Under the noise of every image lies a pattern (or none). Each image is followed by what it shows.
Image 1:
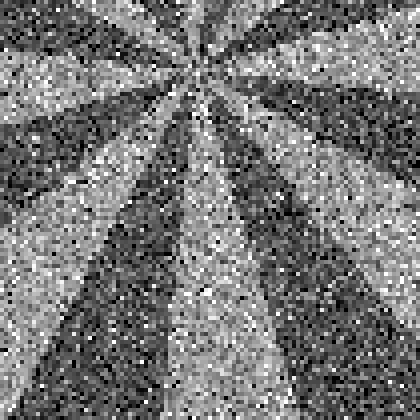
spokes from one point
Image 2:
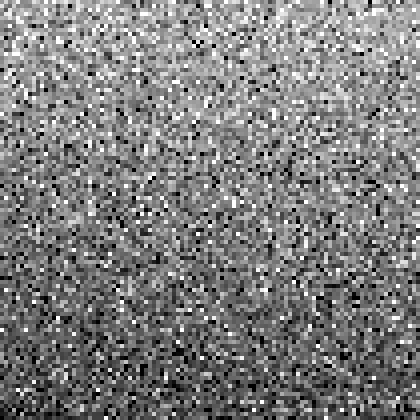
a smooth slope
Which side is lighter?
top
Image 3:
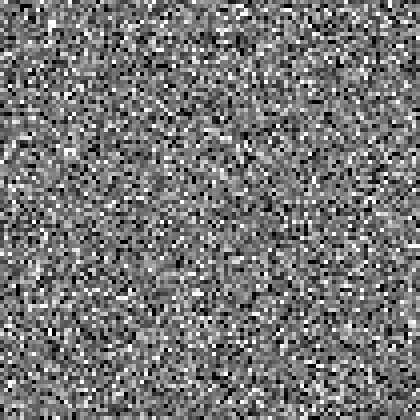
only noise
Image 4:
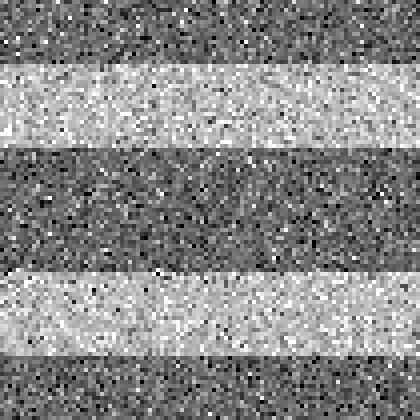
horizontal stripes
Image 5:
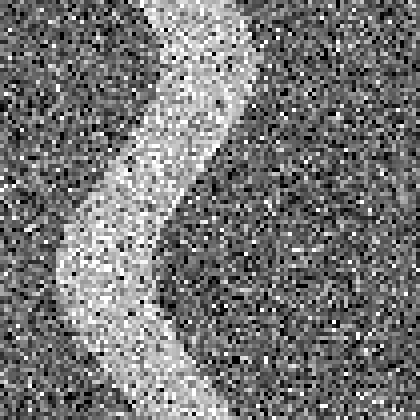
a wavy band
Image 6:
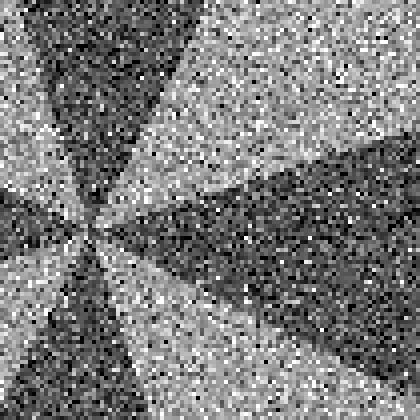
spokes from one point
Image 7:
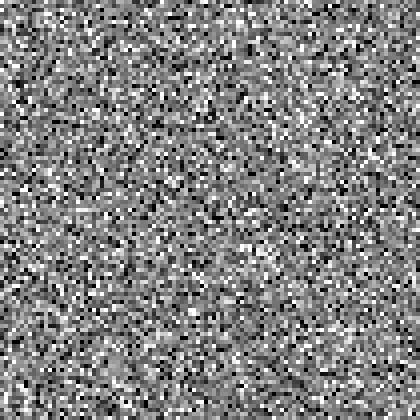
only noise
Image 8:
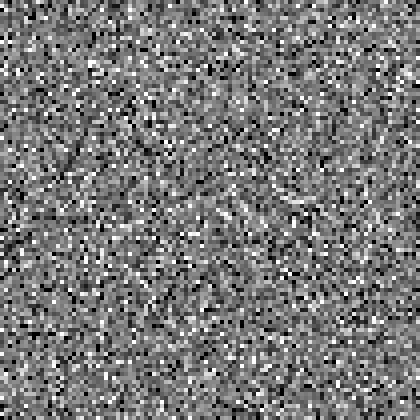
only noise
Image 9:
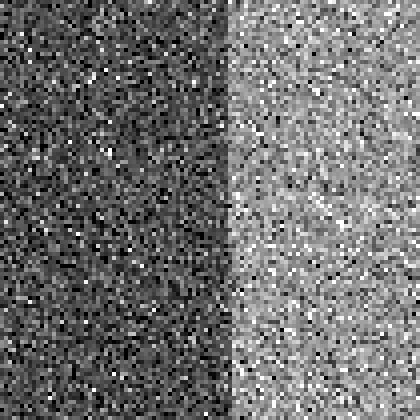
a sharp edge
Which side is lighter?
right
